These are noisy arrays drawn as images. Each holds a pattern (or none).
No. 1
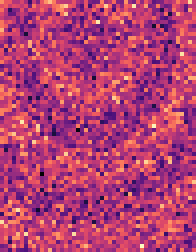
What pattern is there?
rings round one point
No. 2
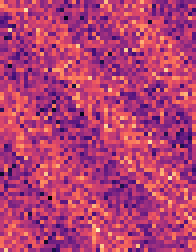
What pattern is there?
diagonal stripes
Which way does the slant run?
top left to bottom right
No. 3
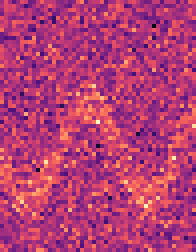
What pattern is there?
a wavy band
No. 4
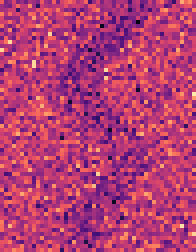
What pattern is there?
a wavy band
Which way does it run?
top to bottom
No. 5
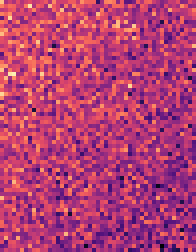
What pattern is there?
a smooth slope
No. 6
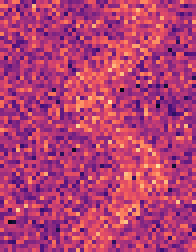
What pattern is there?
a wavy band
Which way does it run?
top to bottom
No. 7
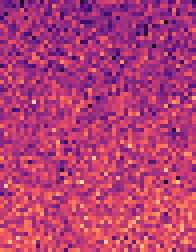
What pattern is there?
a smooth slope
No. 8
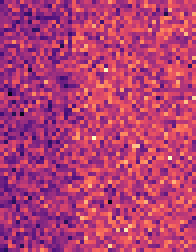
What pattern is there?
a sharp edge
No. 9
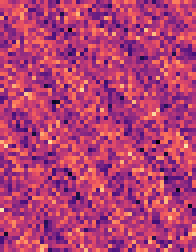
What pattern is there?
diagonal stripes
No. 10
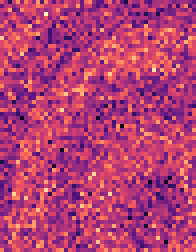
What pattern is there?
rings round one point
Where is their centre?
bottom right
